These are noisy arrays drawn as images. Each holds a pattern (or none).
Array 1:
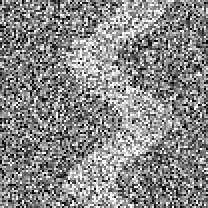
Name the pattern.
a wavy band
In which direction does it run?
top to bottom
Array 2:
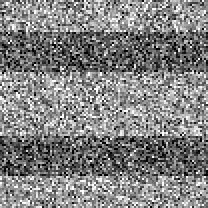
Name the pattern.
horizontal stripes
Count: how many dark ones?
2
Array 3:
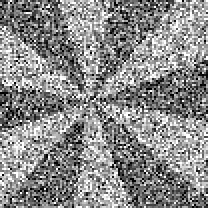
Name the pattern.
spokes from one point
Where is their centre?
centre
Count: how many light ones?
6
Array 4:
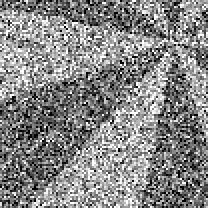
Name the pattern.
spokes from one point
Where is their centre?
top right
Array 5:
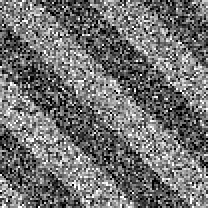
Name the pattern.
diagonal stripes
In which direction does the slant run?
top left to bottom right
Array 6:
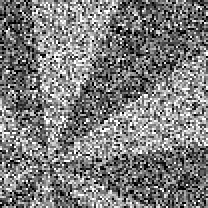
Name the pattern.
spokes from one point
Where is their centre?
bottom left
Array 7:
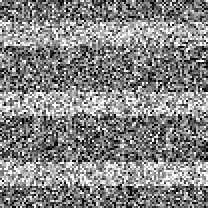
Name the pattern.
horizontal stripes
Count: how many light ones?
3
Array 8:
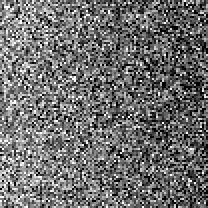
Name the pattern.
a smooth slope
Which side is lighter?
left
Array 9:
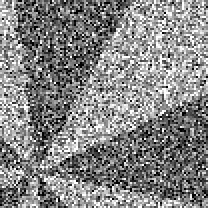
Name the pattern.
spokes from one point
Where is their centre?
bottom left
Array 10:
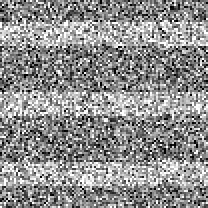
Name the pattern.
horizontal stripes
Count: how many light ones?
3
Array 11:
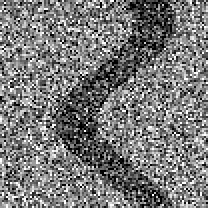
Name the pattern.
a wavy band
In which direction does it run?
top to bottom
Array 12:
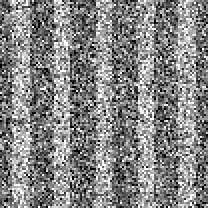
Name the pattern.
vertical stripes
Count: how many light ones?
5
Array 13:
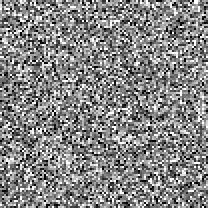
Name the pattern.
only noise
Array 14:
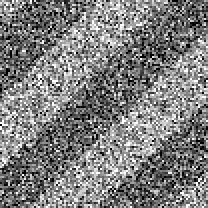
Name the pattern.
diagonal stripes
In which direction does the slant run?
bottom left to top right
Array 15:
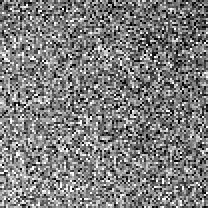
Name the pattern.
a smooth slope
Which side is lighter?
bottom left
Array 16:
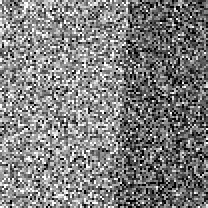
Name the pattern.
a sharp edge
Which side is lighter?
left
